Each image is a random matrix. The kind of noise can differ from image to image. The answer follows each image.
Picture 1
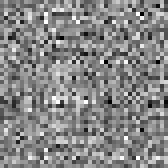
low rank plus noise
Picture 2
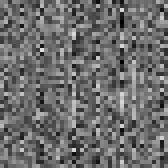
columns of uneven size
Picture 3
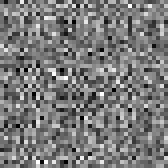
low rank plus noise
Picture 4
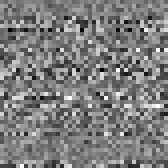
rows of uneven size
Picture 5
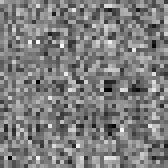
low rank plus noise
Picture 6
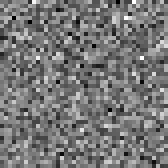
independent entries
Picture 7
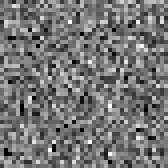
low rank plus noise
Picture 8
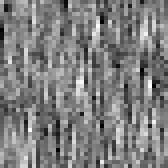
streaked along the columns
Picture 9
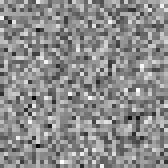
independent entries
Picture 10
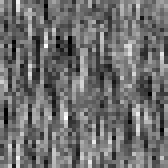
streaked along the columns
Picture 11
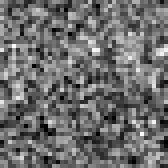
blotchy
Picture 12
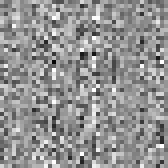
columns of uneven size
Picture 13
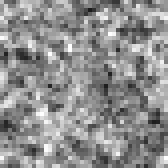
blotchy
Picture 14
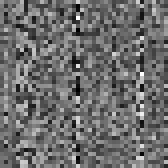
columns of uneven size
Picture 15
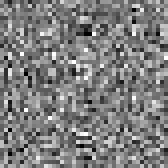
low rank plus noise
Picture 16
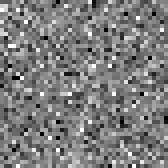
heavy tails
